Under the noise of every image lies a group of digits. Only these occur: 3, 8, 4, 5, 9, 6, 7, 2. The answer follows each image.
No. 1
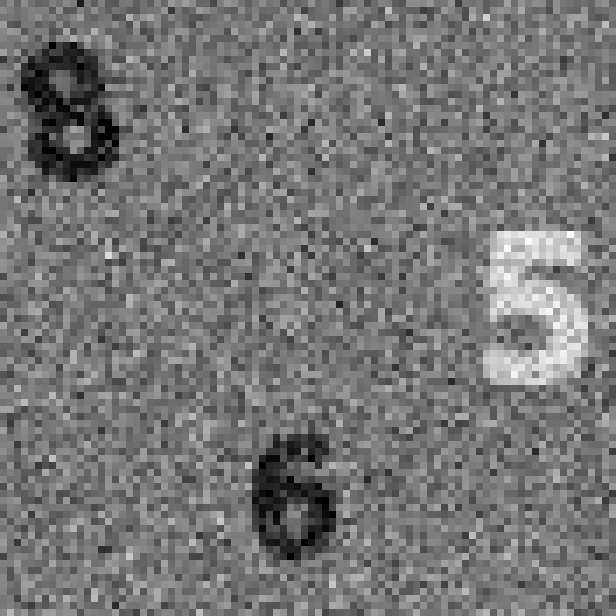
top left: dark 8; middle right: light 5; bottom middle: dark 6
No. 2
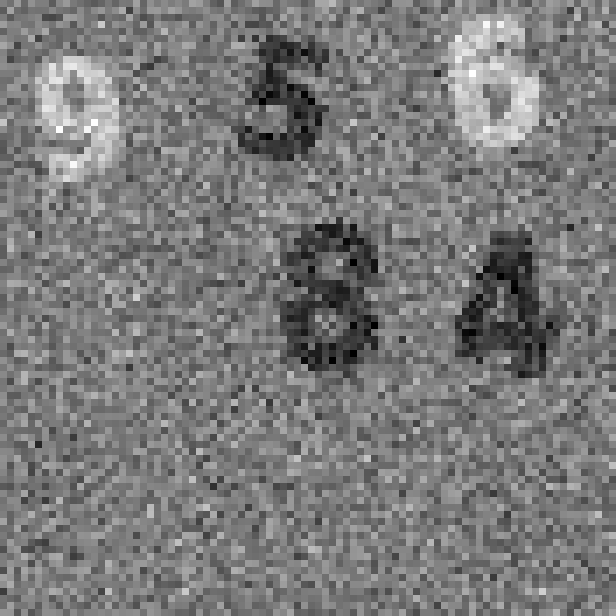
top left: light 9; top middle: dark 5; top right: light 6; centre: dark 8; middle right: dark 4
